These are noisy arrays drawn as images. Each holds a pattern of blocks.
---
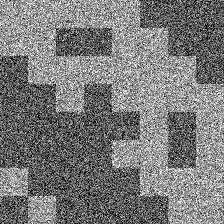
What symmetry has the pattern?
mirrored about the diagonal from the bottom left
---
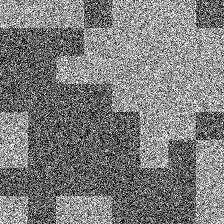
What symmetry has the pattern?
mirrored about the diagonal from the bottom left
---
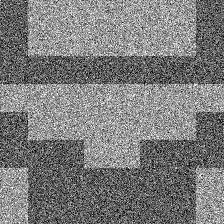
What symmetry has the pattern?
left and right mirror each other
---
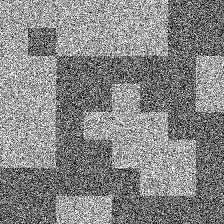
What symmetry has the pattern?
mirrored about the diagonal from the top left
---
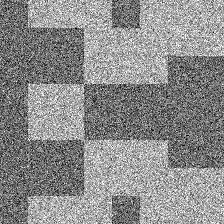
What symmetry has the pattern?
top and bottom mirror each other
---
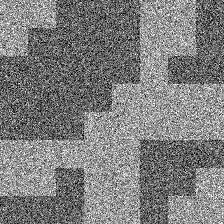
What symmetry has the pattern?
mirrored about the diagonal from the top left
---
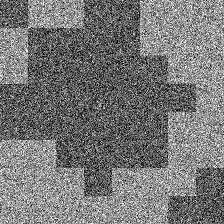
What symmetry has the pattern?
mirrored about the diagonal from the top left
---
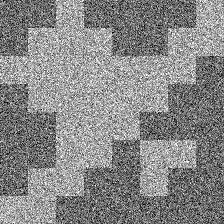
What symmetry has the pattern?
mirrored about the diagonal from the top left
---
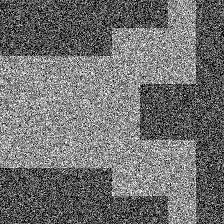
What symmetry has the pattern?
top and bottom mirror each other
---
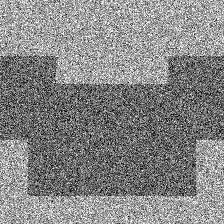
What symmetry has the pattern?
left and right mirror each other
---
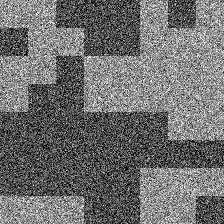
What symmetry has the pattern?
no symmetry
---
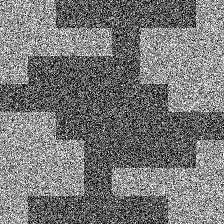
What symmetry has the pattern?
the same after a half turn
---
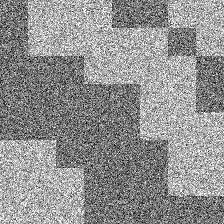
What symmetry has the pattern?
mirrored about the diagonal from the bottom left
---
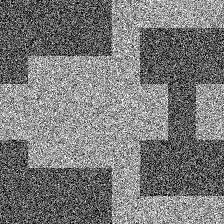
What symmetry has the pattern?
top and bottom mirror each other
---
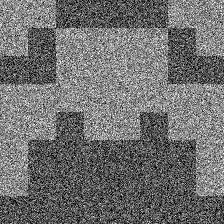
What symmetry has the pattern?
left and right mirror each other
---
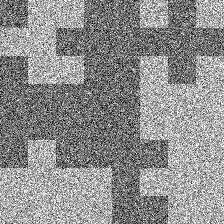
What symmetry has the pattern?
no symmetry
